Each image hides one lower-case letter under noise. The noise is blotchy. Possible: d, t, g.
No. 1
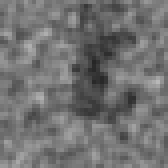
dark t
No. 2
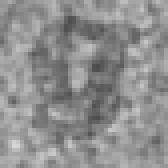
dark g
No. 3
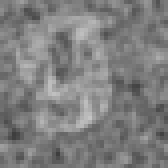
light g
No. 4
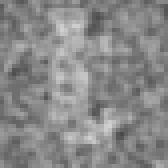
light t
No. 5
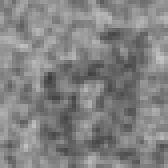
dark d
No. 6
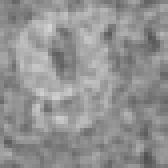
light g
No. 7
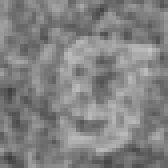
light g
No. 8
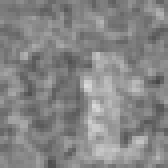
light t
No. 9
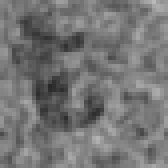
dark t
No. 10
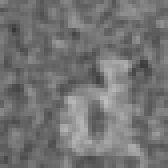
light d
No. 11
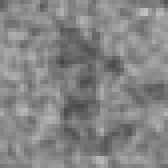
dark t
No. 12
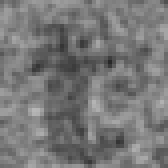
dark t
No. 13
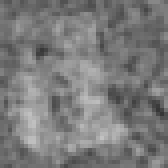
light d
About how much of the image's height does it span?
nearly all
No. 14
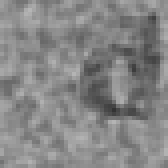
dark d
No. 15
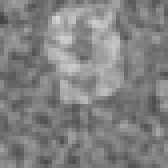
light g
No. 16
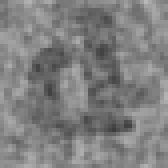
dark d
